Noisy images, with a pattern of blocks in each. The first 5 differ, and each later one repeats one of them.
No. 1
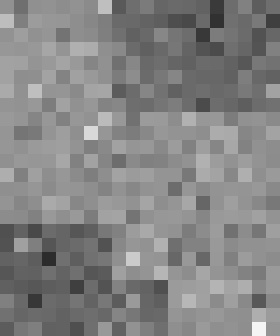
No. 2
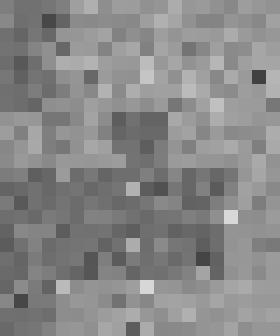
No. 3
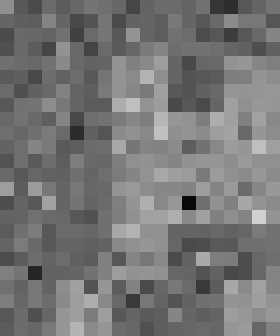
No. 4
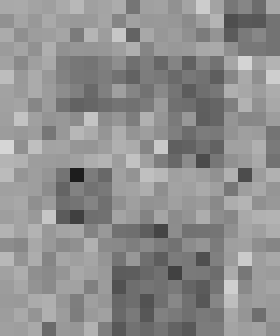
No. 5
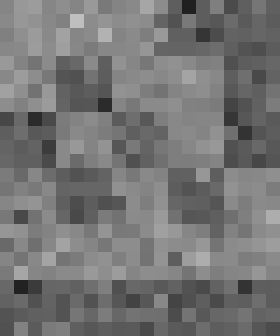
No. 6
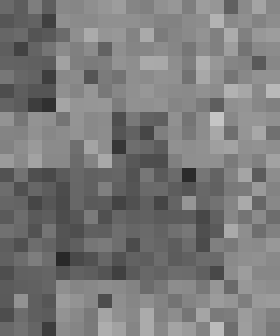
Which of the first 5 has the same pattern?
2
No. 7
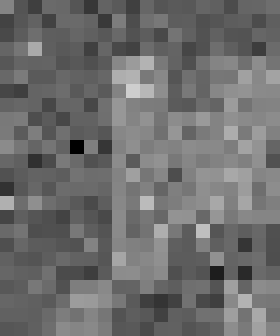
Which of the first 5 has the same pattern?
3
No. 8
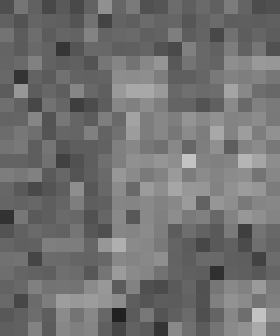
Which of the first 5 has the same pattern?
3
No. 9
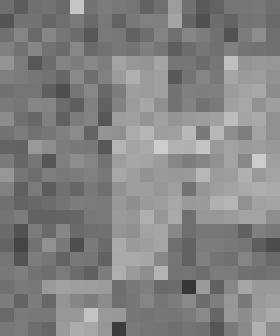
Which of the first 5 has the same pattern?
3
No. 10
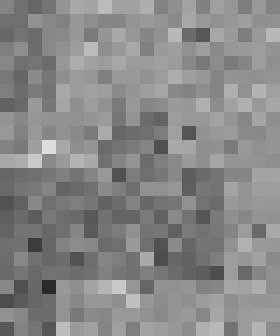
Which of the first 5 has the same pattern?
2
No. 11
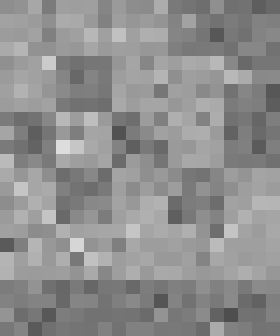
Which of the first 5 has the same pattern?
5
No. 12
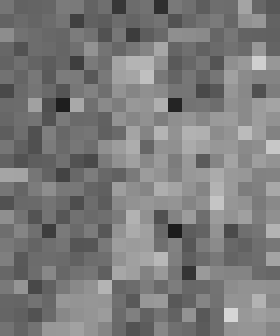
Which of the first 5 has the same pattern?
3
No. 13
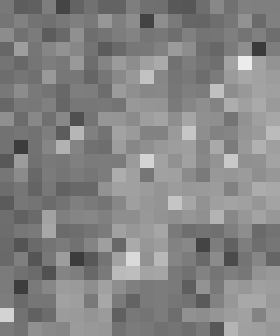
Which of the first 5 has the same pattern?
3
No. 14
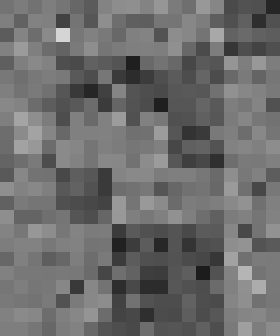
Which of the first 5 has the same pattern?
4
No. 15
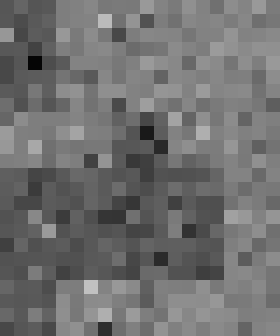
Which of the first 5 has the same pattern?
2
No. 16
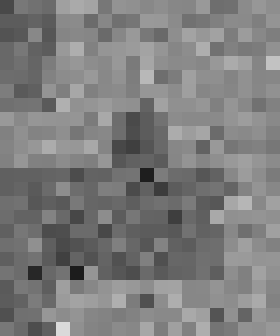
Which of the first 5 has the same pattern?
2
